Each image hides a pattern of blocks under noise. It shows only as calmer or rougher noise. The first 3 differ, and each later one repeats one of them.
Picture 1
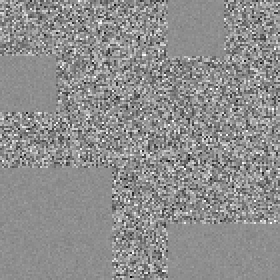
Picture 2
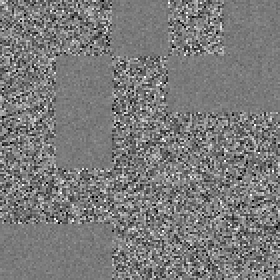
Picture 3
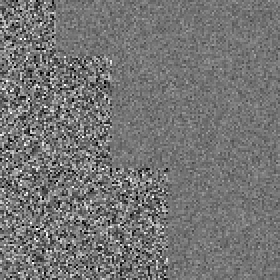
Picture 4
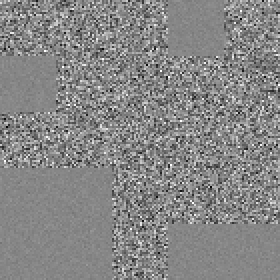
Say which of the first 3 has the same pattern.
1
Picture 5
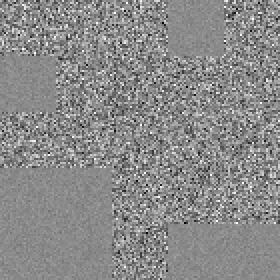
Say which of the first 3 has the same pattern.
1
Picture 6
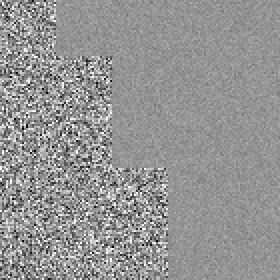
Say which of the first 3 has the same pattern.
3
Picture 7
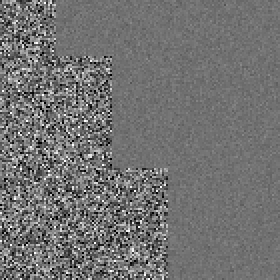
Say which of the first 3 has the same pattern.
3
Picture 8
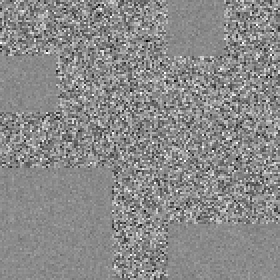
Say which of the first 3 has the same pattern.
1
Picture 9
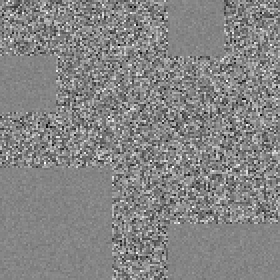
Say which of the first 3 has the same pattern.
1
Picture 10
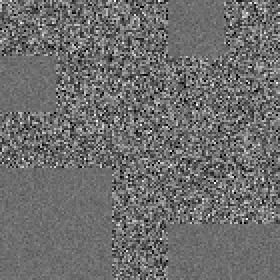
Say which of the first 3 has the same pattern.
1
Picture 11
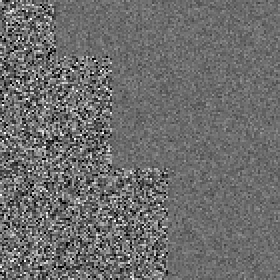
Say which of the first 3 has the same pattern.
3
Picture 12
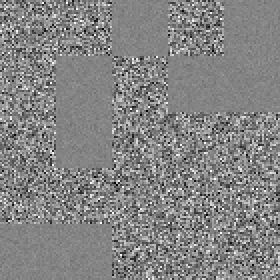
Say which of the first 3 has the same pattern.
2
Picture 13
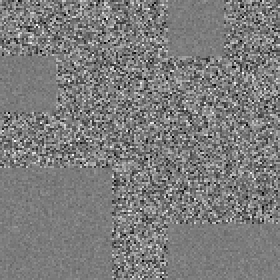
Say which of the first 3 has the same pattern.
1
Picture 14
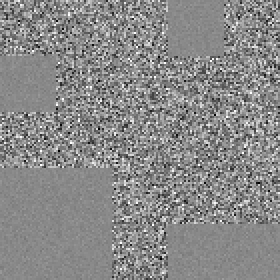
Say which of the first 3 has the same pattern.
1
